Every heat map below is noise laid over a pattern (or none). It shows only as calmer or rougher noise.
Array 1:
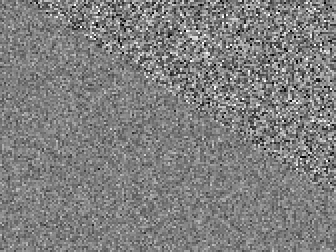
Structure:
a sharp edge
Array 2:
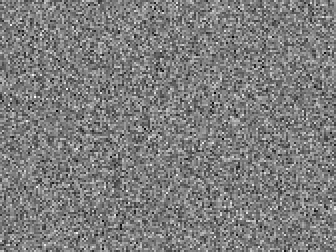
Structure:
only noise
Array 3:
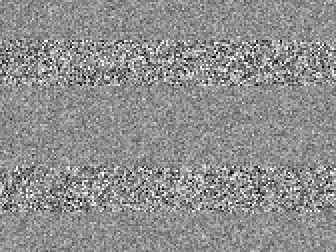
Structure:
horizontal stripes
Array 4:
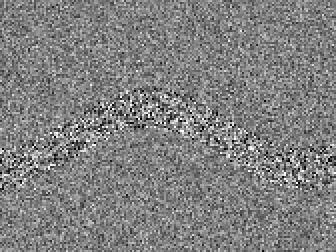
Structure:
a wavy band
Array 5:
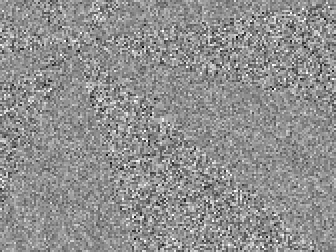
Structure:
spokes from one point
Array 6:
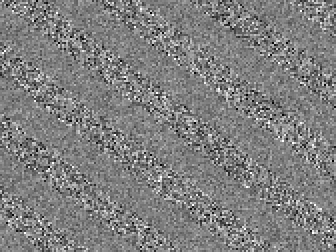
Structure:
diagonal stripes
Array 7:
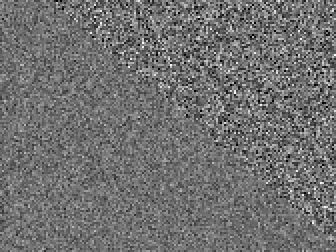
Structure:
a sharp edge
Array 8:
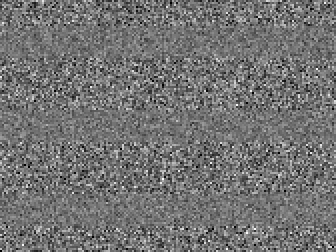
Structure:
horizontal stripes
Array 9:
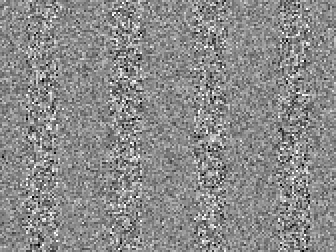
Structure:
vertical stripes
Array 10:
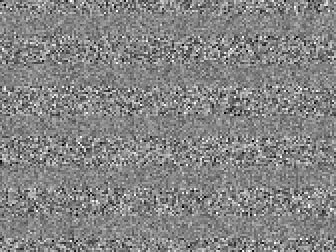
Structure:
horizontal stripes
